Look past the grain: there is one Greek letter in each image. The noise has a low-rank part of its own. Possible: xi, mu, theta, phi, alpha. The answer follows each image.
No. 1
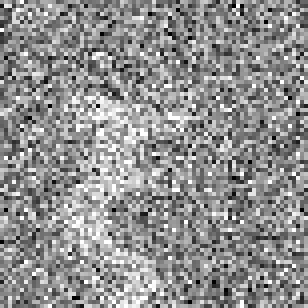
xi
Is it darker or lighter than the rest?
lighter
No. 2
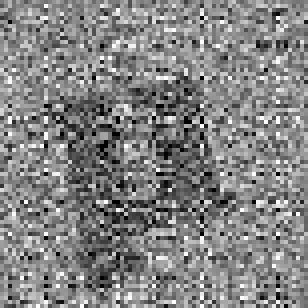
mu
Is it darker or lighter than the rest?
darker
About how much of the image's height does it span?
two thirds
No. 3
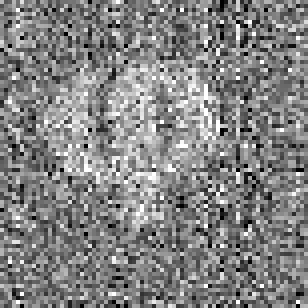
phi
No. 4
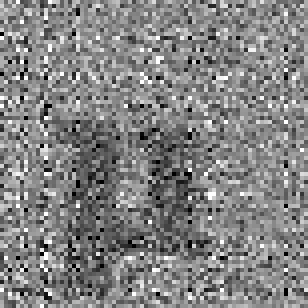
mu
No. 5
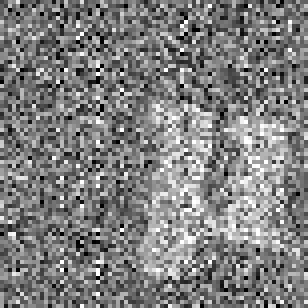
mu
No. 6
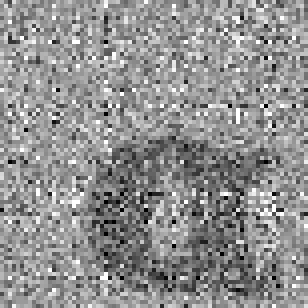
alpha
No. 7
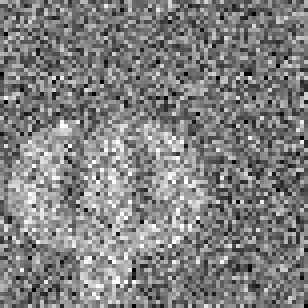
phi
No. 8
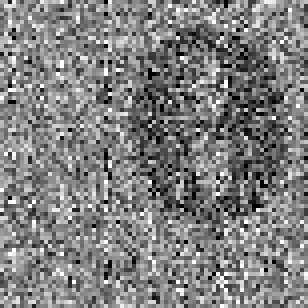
theta
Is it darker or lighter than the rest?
darker
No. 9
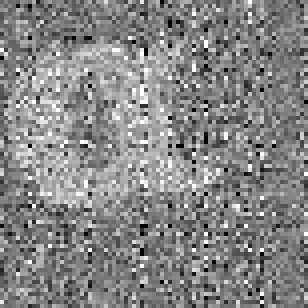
alpha
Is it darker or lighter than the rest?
lighter
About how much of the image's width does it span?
two thirds
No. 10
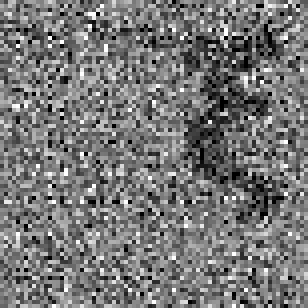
xi
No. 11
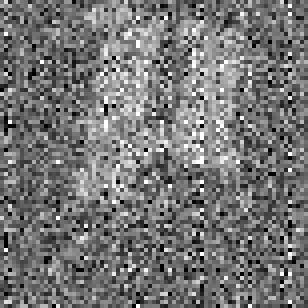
mu
